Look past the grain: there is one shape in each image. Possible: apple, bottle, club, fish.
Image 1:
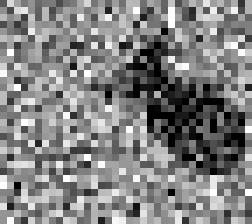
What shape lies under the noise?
fish
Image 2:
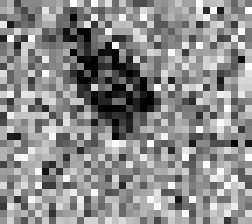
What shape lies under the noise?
bottle
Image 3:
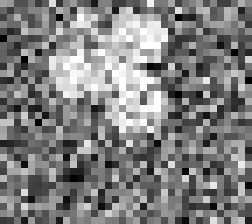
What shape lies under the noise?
club
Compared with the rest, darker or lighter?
lighter
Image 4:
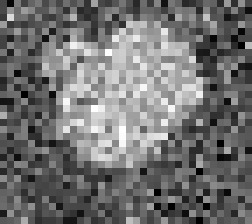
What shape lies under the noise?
apple
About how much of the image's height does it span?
two thirds
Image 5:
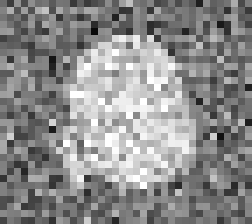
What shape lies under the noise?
apple
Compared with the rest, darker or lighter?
lighter
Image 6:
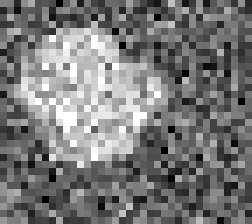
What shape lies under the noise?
apple
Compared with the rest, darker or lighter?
lighter
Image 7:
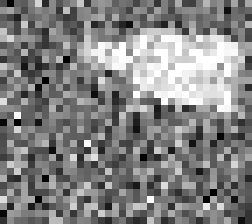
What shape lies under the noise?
bottle
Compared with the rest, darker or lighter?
lighter
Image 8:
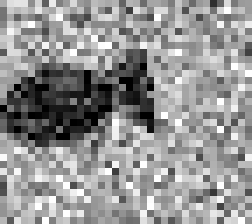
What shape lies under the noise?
fish
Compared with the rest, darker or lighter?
darker
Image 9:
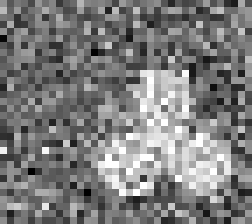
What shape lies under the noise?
club
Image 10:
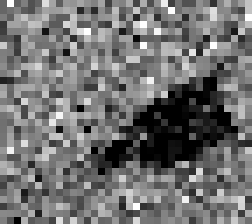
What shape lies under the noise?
bottle
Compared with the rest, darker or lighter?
darker
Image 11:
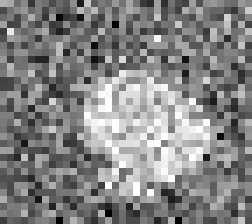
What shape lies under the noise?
apple
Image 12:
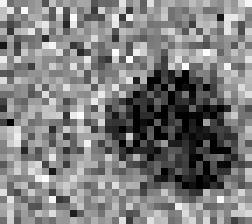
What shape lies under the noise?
apple
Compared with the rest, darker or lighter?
darker
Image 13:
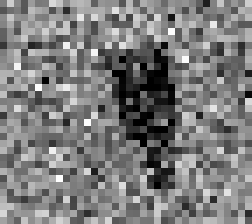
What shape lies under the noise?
bottle
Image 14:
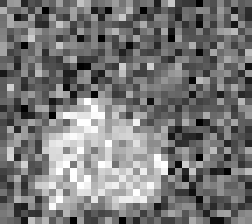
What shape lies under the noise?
apple
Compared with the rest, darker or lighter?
lighter
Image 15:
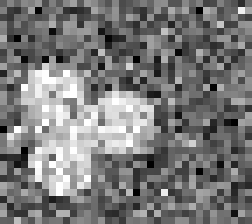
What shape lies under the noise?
club
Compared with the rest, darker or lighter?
lighter
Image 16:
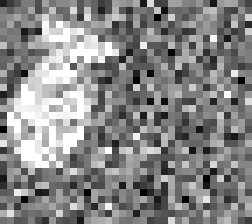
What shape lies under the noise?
fish
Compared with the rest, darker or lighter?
lighter
